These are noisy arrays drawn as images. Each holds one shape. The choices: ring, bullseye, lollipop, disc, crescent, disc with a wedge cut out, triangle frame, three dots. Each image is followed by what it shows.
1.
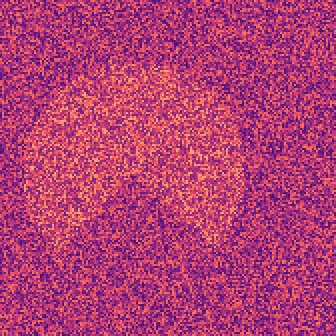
disc with a wedge cut out
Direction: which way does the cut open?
down
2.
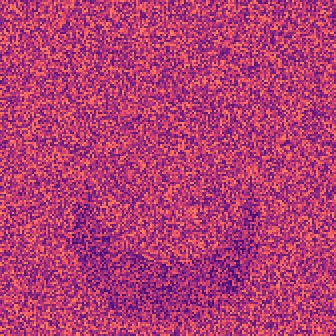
crescent
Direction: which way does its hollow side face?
up
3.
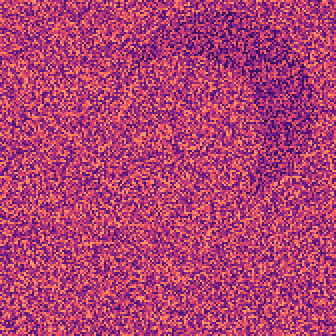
crescent
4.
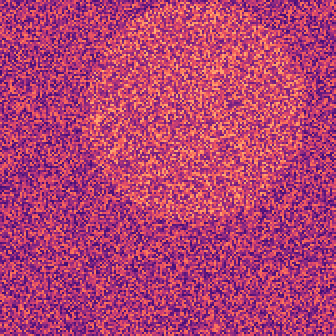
disc
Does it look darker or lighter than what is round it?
lighter
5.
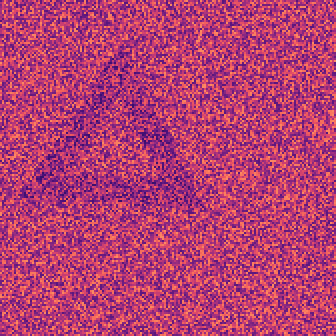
triangle frame
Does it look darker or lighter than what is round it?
darker
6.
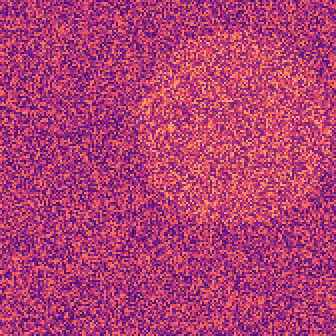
disc
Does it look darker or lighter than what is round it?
lighter
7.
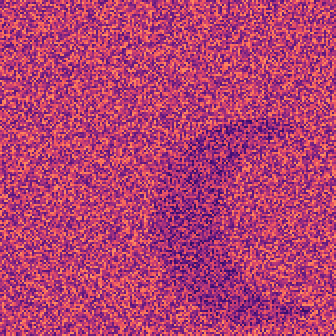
crescent
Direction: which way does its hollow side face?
right
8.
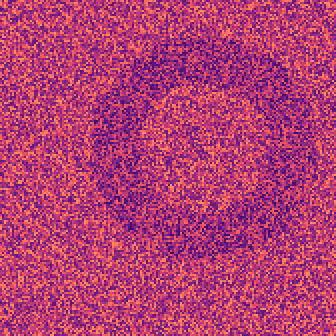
ring
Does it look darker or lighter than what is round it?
darker
